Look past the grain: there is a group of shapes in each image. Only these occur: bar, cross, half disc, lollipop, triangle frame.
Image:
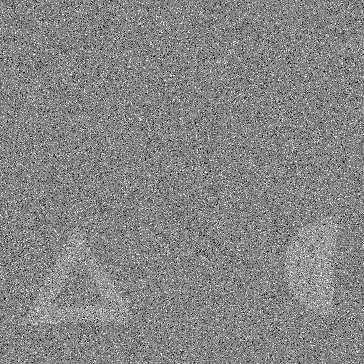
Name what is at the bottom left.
triangle frame
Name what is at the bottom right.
half disc
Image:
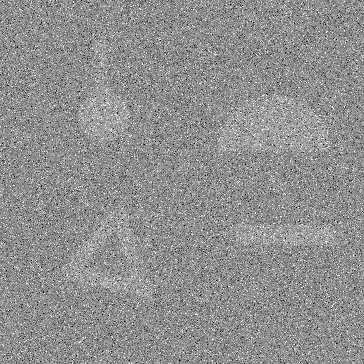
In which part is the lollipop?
top left
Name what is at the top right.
half disc
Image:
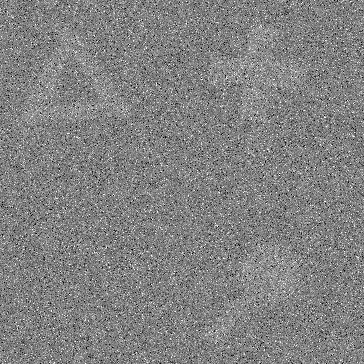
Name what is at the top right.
cross
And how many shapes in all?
3
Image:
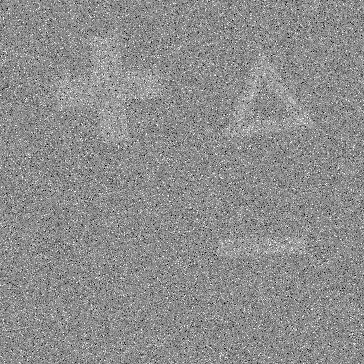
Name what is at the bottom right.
bar
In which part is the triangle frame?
top right
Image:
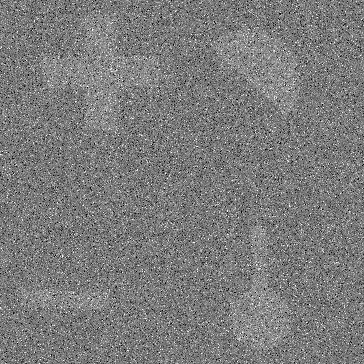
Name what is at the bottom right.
lollipop
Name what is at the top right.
half disc
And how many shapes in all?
4
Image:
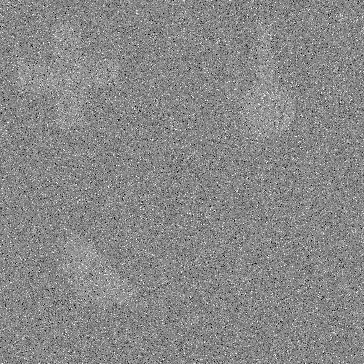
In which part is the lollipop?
top right
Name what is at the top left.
cross
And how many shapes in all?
3
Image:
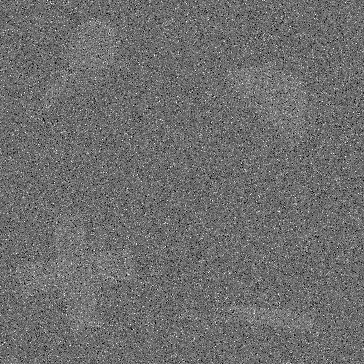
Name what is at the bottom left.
cross
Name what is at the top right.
half disc
